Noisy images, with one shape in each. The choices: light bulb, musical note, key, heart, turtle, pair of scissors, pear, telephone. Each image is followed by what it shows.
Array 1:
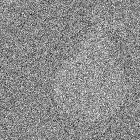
pear
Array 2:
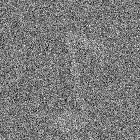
musical note
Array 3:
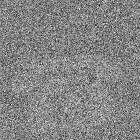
telephone
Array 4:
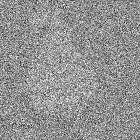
pear
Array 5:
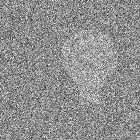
light bulb
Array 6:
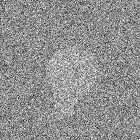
light bulb
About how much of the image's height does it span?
half
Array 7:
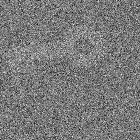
key
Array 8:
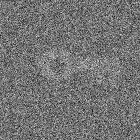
key
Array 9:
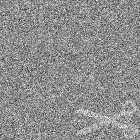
pair of scissors
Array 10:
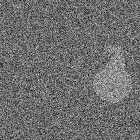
pear
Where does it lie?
middle right
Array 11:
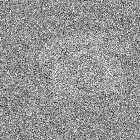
telephone
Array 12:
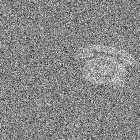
telephone
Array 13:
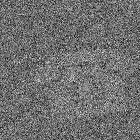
telephone
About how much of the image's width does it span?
two thirds
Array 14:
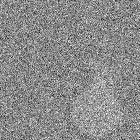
pear
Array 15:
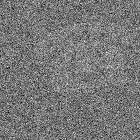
telephone
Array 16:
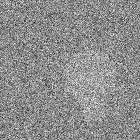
light bulb
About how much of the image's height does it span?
half
